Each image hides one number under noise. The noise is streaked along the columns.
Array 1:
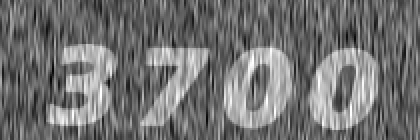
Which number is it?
3700
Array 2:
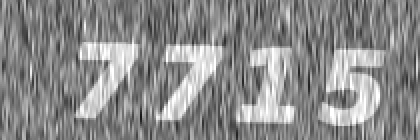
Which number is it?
7715
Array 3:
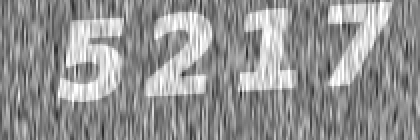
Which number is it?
5217
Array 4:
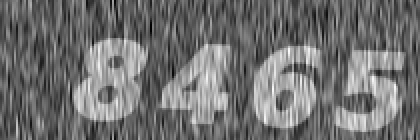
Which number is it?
8465
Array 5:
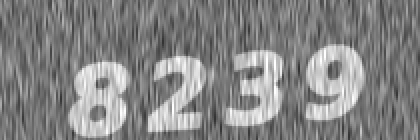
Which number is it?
8239
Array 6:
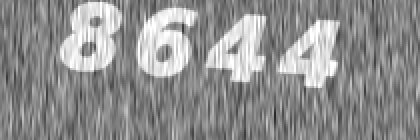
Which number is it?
8644
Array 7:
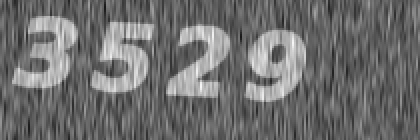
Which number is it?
3529
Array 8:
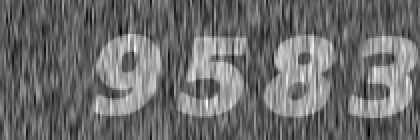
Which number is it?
9583
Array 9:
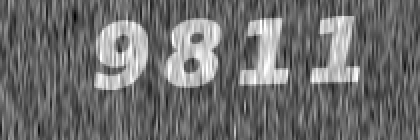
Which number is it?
9811
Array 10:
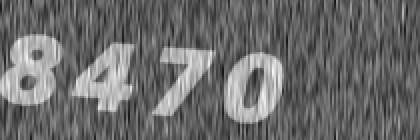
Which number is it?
8470
